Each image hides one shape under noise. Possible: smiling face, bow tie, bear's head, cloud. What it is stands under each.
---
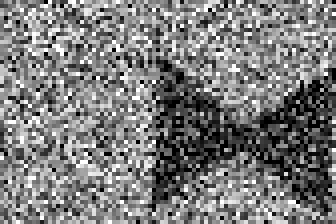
bow tie
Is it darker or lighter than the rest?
darker
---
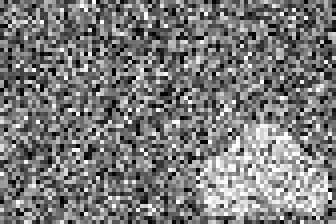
cloud
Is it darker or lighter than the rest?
lighter
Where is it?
bottom right
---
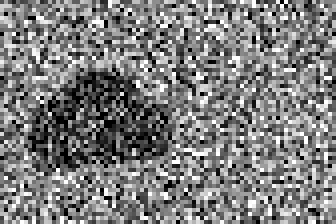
cloud
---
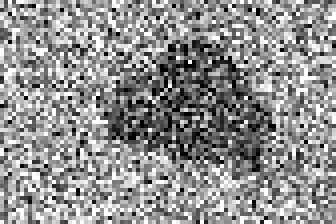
cloud
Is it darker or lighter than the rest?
darker
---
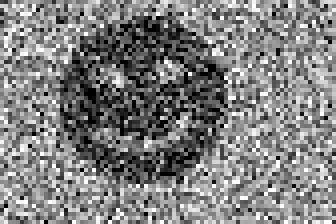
smiling face
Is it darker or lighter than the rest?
darker
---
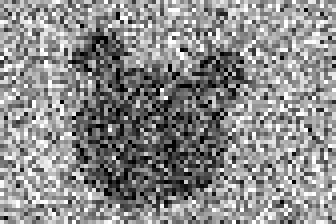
bear's head
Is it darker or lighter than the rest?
darker
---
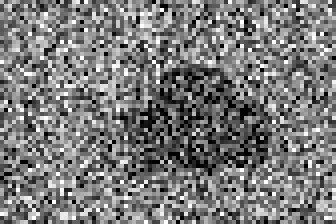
cloud
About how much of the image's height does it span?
half
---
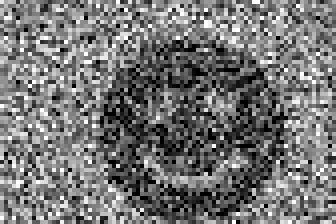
smiling face
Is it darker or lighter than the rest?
darker
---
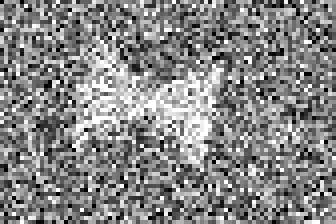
bow tie
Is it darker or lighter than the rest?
lighter
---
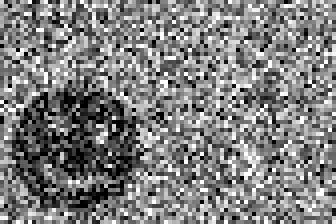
smiling face
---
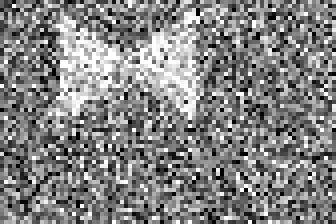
bow tie
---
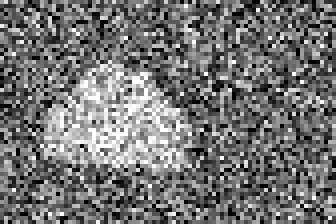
cloud
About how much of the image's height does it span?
half
